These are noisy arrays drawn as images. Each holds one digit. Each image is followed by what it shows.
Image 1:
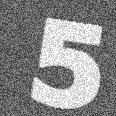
5
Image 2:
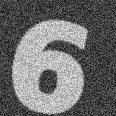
6
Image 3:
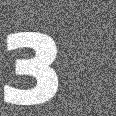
3
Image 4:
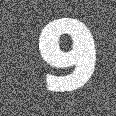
9
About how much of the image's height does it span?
two thirds
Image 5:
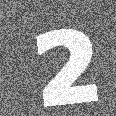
2
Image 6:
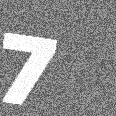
7
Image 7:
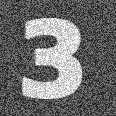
3
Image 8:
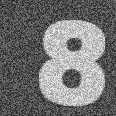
8
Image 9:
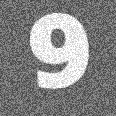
9
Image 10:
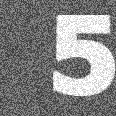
5
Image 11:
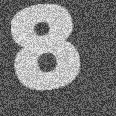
8
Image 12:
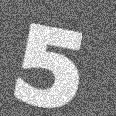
5
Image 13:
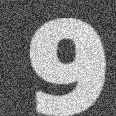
9
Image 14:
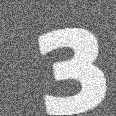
3
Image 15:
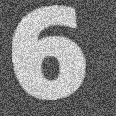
6
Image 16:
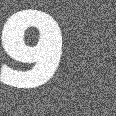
9
